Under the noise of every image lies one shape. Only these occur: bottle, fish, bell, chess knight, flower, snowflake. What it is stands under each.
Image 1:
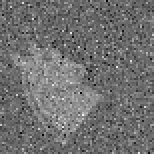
light chess knight
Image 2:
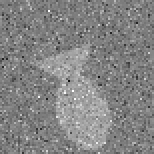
light fish
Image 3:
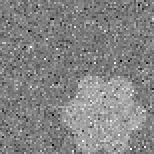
light flower
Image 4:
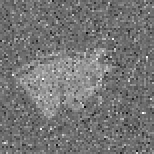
light chess knight
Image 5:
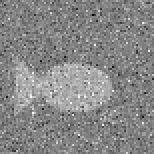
light fish
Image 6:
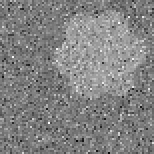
light flower
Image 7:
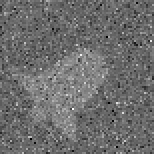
light bell
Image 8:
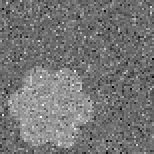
light flower
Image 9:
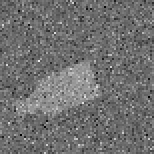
light bottle
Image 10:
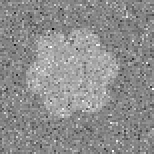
light flower
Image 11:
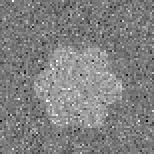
light flower
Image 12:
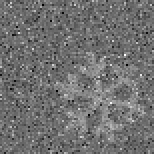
light snowflake
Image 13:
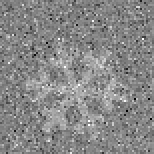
light snowflake
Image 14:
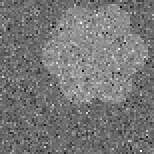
light flower
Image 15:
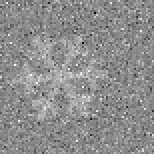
light snowflake
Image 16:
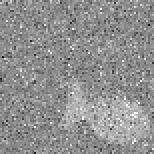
light fish
